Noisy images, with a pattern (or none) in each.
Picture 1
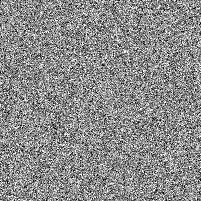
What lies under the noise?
only noise
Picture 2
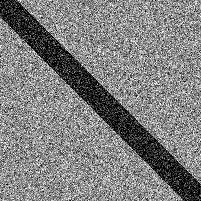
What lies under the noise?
a diagonal band
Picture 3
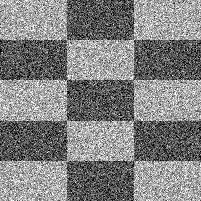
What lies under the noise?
a checkerboard
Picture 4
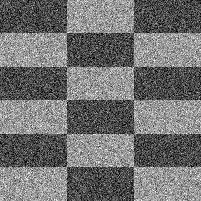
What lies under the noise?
a checkerboard
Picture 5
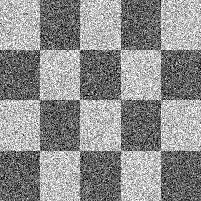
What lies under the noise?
a checkerboard
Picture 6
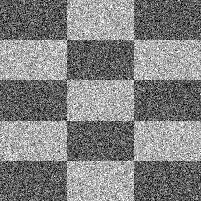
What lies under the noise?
a checkerboard
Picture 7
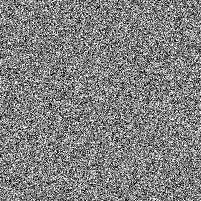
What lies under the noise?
only noise
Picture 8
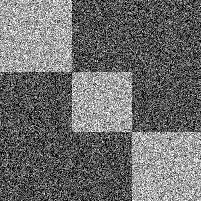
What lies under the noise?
blocks along the diagonal
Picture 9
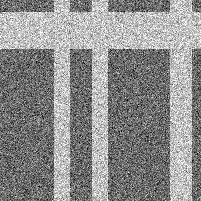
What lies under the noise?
bands of rows crossing bands of columns
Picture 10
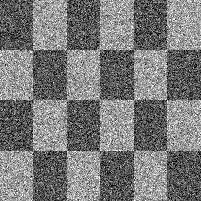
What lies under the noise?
a checkerboard
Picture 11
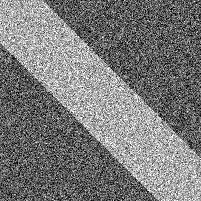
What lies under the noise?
a diagonal band
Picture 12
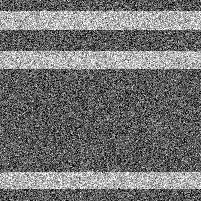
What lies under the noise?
bands of rows
